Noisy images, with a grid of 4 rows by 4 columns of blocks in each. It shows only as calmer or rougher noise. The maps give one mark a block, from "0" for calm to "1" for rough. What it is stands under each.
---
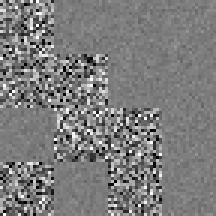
1000
1100
0110
1010
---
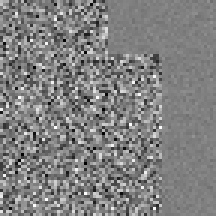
1100
1110
1110
1110
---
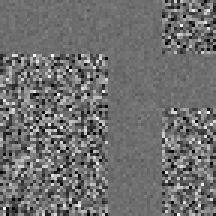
0001
1100
1101
1101
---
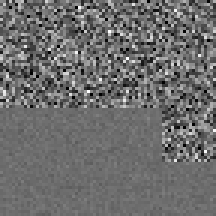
1111
1111
0001
0000
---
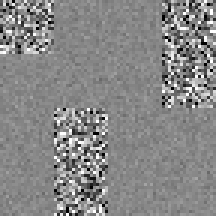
1001
0001
0100
0100
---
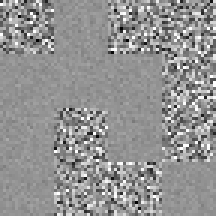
1011
0001
0101
0110
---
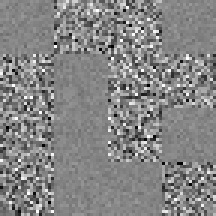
0110
1011
1010
1001
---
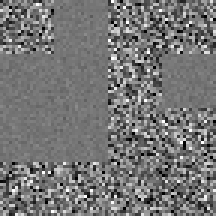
1011
0010
0011
1111
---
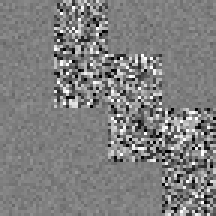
0100
0110
0011
0001
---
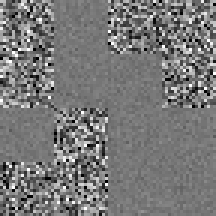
1011
1001
0100
1100
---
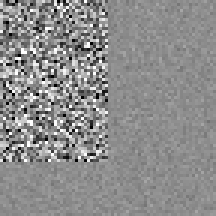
1100
1100
1100
0000
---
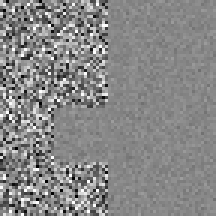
1100
1100
1000
1100
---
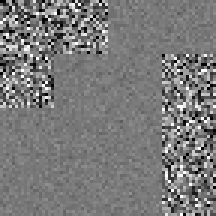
1100
1001
0001
0001
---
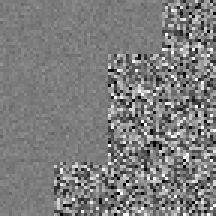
0001
0011
0011
0111
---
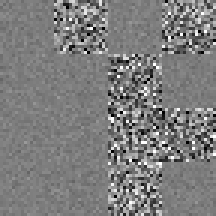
0101
0010
0011
0010
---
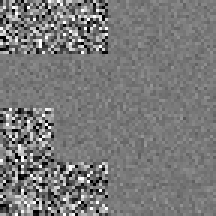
1100
0000
1000
1100
